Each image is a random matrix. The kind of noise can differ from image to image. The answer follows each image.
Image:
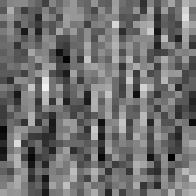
streaked along the columns
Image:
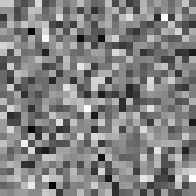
independent entries
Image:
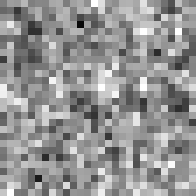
blotchy
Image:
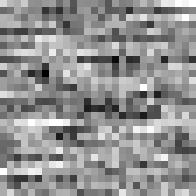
streaked along the rows
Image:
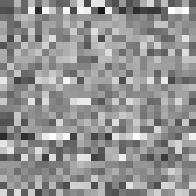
rows of uneven size
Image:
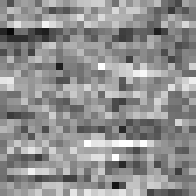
streaked along the rows
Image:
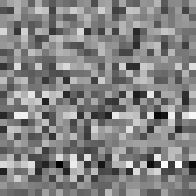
rows of uneven size
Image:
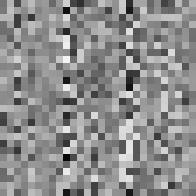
columns of uneven size
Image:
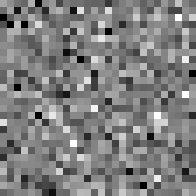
heavy tails
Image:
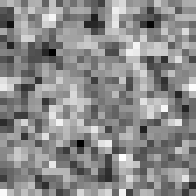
blotchy
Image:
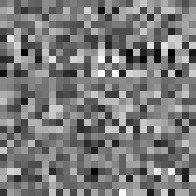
rows of uneven size
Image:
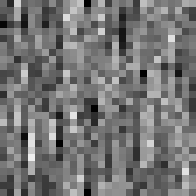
streaked along the columns
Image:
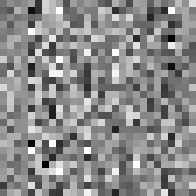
columns of uneven size
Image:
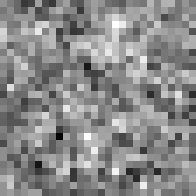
blotchy
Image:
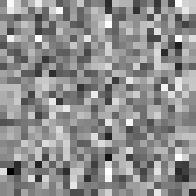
low rank plus noise
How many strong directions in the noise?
one
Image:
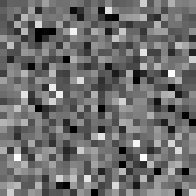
heavy tails
